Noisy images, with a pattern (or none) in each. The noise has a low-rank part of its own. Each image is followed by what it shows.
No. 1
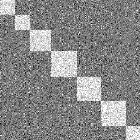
blocks along the diagonal
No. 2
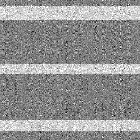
bands of rows
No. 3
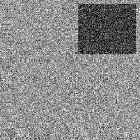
one block
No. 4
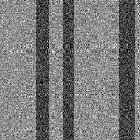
bands of columns
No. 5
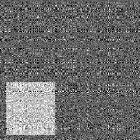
one block
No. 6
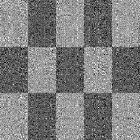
a checkerboard
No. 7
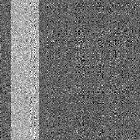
one band of columns
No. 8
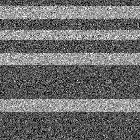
bands of rows
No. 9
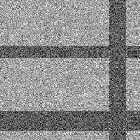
bands of rows crossing bands of columns
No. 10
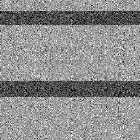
bands of rows
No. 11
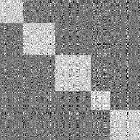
blocks along the diagonal
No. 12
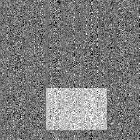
one block
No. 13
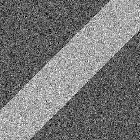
a diagonal band
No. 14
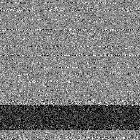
one band of rows
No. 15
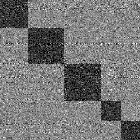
blocks along the diagonal
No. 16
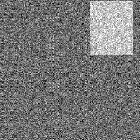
one block
